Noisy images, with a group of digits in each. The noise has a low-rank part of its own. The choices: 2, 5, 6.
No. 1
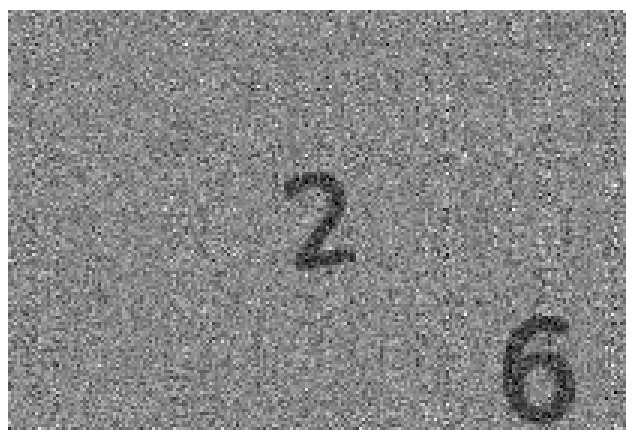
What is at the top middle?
nothing
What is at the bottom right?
6
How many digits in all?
2
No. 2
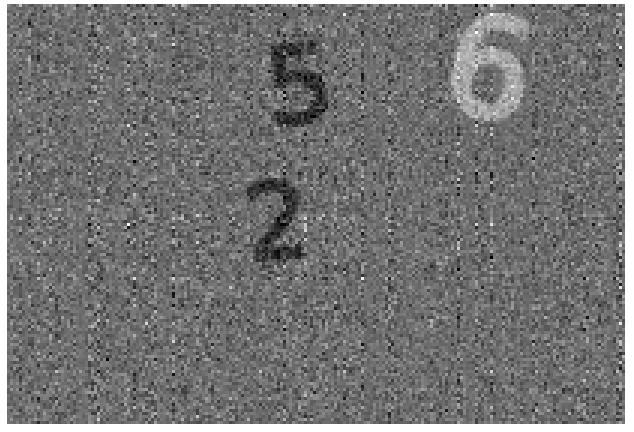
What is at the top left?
nothing
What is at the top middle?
5
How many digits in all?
3
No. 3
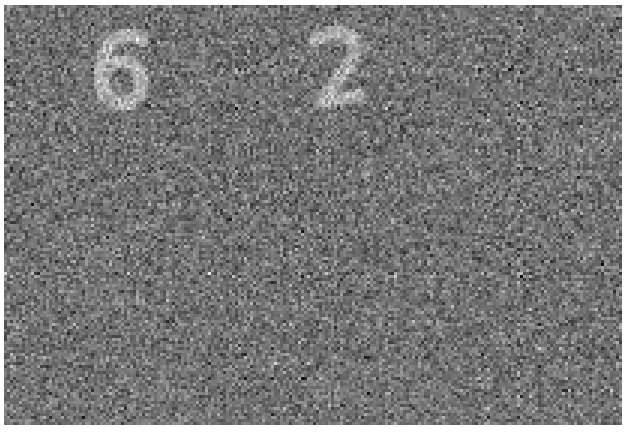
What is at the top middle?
2
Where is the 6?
top left
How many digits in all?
2
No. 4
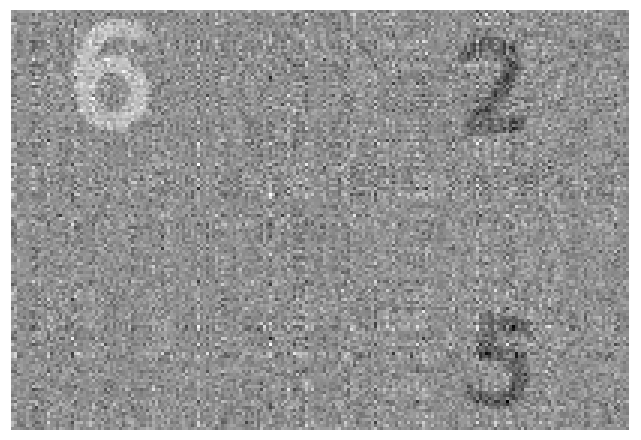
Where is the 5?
bottom right
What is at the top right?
2
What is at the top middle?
nothing
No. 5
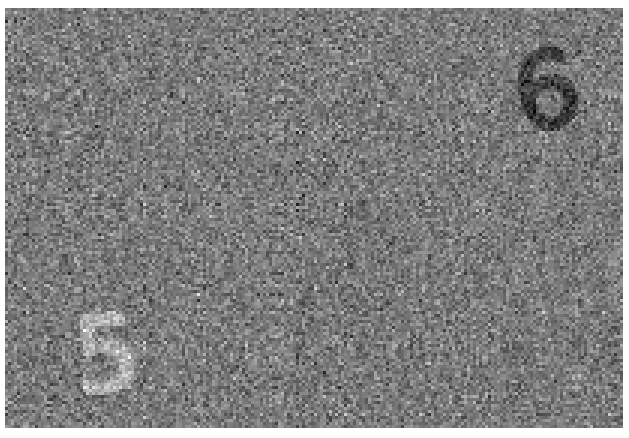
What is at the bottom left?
5
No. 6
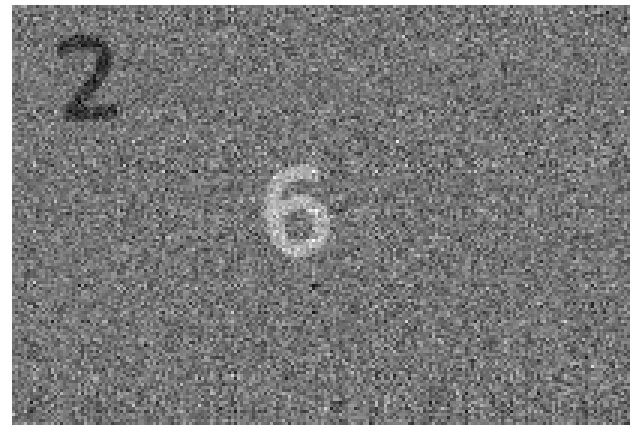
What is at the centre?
6
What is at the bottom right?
nothing
